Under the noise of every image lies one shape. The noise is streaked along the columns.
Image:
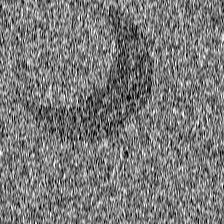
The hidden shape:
crescent
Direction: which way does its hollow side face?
up and left
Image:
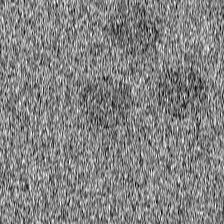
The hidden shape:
three dots
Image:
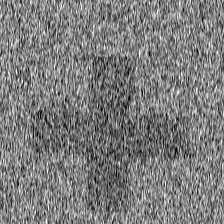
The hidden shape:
cross
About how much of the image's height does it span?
two thirds
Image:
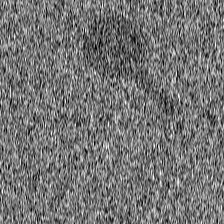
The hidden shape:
lollipop
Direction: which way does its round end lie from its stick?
up and left
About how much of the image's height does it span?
half
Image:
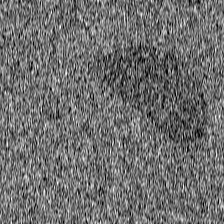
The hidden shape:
half disc
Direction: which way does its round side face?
up and right
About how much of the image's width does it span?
half
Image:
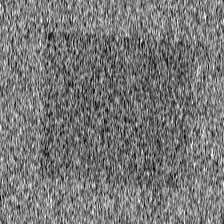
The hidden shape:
square
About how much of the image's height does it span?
two thirds
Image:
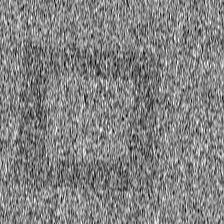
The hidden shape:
square frame
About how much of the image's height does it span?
two thirds
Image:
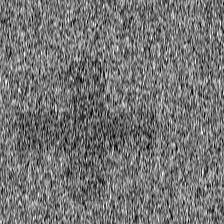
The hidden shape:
cross
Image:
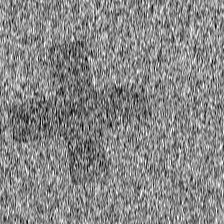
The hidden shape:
cross
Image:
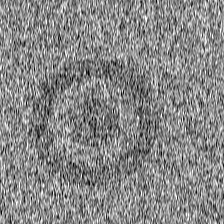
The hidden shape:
bullseye
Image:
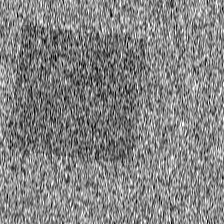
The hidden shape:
square
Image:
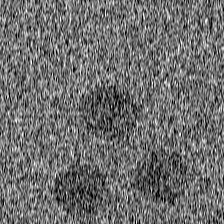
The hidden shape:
three dots
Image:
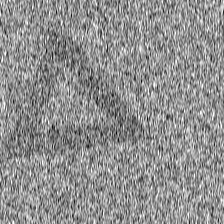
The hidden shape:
triangle frame
